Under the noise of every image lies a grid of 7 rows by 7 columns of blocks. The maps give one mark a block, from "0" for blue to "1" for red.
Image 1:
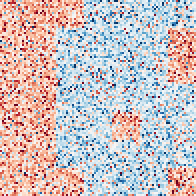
1 1 1 0 0 0 0
1 1 0 0 0 0 1
1 1 0 0 0 0 1
1 1 0 0 0 0 0
1 1 0 0 1 0 0
1 1 0 0 0 0 0
1 1 1 0 0 0 1
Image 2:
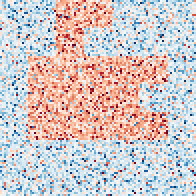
0 0 1 1 0 0 0
0 0 1 0 0 0 0
0 1 1 1 1 1 0
0 1 1 1 1 0 0
0 1 1 1 1 1 0
0 0 0 0 0 0 0
0 0 0 0 0 0 0
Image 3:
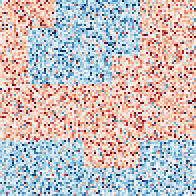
1 1 0 0 0 1 1
1 0 0 0 0 1 1
1 0 0 0 1 1 1
1 1 1 1 1 1 1
1 1 1 1 1 1 1
0 0 0 1 1 0 0
0 0 0 0 0 0 0
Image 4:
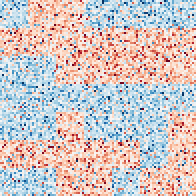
0 1 1 0 0 0 0
1 1 1 1 1 1 1
0 0 1 1 1 1 1
0 0 0 0 0 0 0
0 0 1 0 0 0 1
1 1 1 1 1 0 1
0 0 1 1 0 1 1
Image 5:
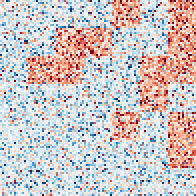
0 0 0 0 1 0 1
0 0 1 1 0 0 1
0 1 1 0 0 1 1
0 0 0 0 0 1 0
0 0 0 0 1 0 1
0 0 0 0 0 0 1
0 0 0 0 0 0 0
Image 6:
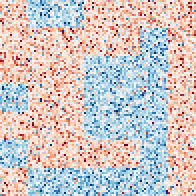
1 0 0 1 1 1 1
1 1 1 1 1 0 1
1 1 1 0 0 0 1
0 1 1 0 0 0 1
1 1 1 0 0 0 1
0 1 1 1 1 0 1
1 0 0 0 0 0 1
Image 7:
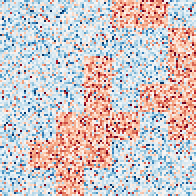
0 0 0 0 1 1 0
0 0 0 0 0 0 1
0 0 0 1 0 0 1
0 0 0 1 0 1 1
0 0 1 1 1 0 1
0 1 1 1 0 0 0
0 0 1 0 0 0 0
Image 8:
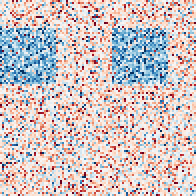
1 1 1 1 1 1 1
0 0 1 1 0 0 1
0 0 1 1 0 0 1
1 1 1 1 1 1 1
1 1 1 1 1 1 1
1 1 1 1 1 1 1
1 1 1 1 1 1 1
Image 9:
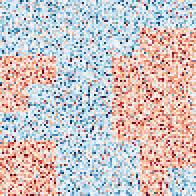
0 0 0 0 0 0 0
0 0 0 0 0 1 1
1 1 0 0 1 1 1
1 0 0 0 1 1 1
0 0 0 0 1 1 1
1 1 0 0 0 1 1
1 1 0 0 0 1 0
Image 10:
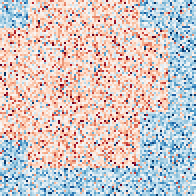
0 1 1 1 1 0 0
1 1 1 1 1 1 0
1 1 1 1 1 1 0
1 1 1 1 1 1 0
1 1 1 1 1 0 0
0 1 1 1 1 0 0
0 0 0 0 0 0 0
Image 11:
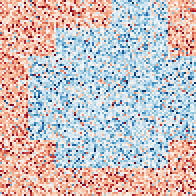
1 1 1 1 0 0 1
1 1 0 0 0 0 1
1 0 0 0 0 0 0
1 0 0 0 0 0 0
1 0 0 0 0 0 0
1 1 0 0 0 0 1
1 1 1 1 1 1 1
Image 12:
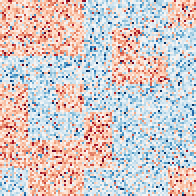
1 1 1 0 0 0 1
1 1 1 0 1 0 0
0 0 0 0 1 1 0
1 0 1 0 0 0 0
1 0 0 1 0 0 0
1 1 1 1 0 0 0
0 1 1 0 0 0 1
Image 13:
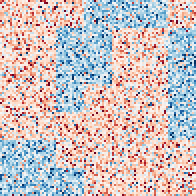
1 1 1 0 0 0 1
1 1 0 0 1 1 0
1 1 0 0 1 1 0
1 1 0 1 1 1 0
1 1 1 1 1 1 0
0 0 1 1 1 1 1
0 0 0 1 1 1 1
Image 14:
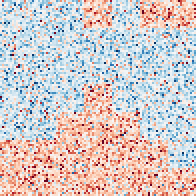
0 0 0 1 0 1 1
0 0 0 0 0 0 0
0 0 0 0 0 0 0
0 0 0 1 0 0 0
0 0 1 1 1 0 0
1 1 1 1 1 1 0
1 1 1 1 1 1 1
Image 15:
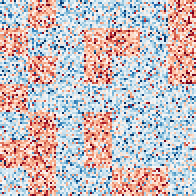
0 1 0 0 0 0 1
1 0 0 1 1 0 1
0 1 0 1 0 0 1
1 0 0 0 0 0 0
0 1 0 1 0 0 0
1 1 0 1 0 0 0
0 1 0 0 1 1 0
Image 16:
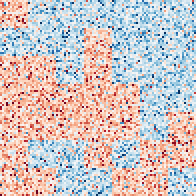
1 0 0 0 0 0 0
0 0 0 1 0 0 0
1 1 0 1 0 0 0
1 1 1 1 1 0 0
1 1 1 1 1 0 1
1 0 0 1 0 1 1
1 1 0 0 1 1 0
